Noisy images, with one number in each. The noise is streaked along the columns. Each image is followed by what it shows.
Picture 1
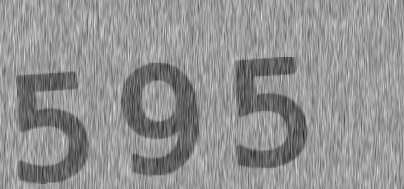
595
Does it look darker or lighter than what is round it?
darker
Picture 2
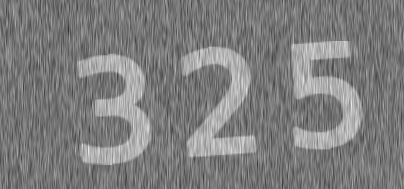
325
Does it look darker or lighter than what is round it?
lighter
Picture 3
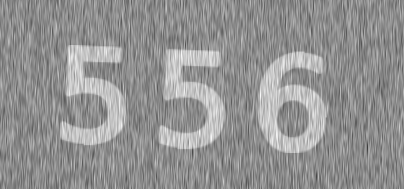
556
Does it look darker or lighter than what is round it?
lighter
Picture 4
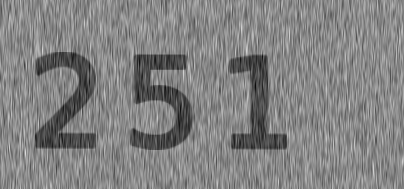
251
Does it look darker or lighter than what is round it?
darker
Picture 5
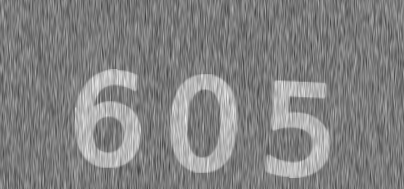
605
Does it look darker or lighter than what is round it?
lighter
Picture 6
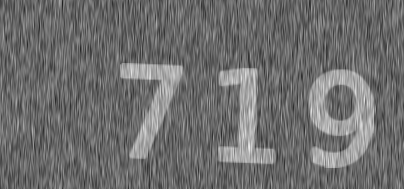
719
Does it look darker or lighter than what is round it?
lighter
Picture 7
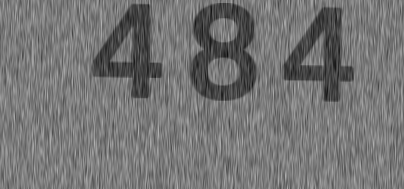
484
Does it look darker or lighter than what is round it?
darker
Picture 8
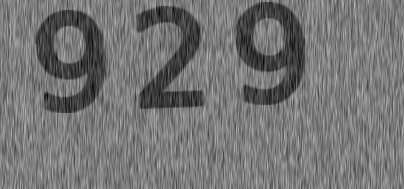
929
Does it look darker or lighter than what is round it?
darker
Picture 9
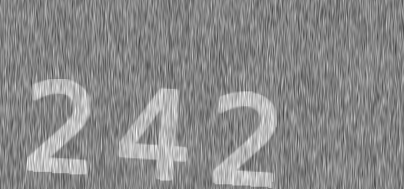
242
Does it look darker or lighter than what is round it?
lighter
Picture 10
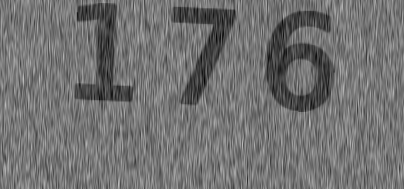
176
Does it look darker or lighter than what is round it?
darker
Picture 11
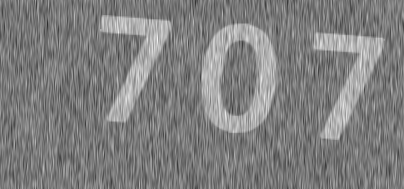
707
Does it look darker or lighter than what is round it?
lighter
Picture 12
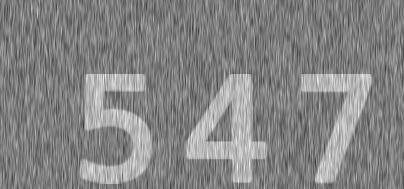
547
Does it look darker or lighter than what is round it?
lighter
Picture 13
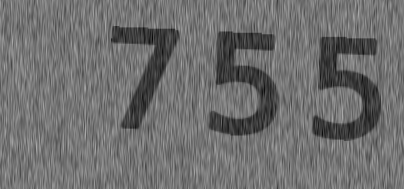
755
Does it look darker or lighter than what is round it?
darker
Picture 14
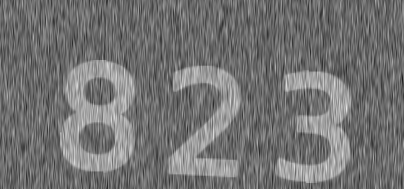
823
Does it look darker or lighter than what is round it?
lighter
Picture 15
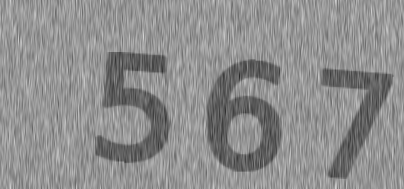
567
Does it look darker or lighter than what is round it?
darker
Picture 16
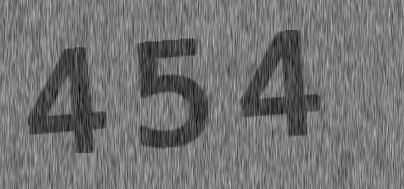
454
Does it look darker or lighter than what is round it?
darker
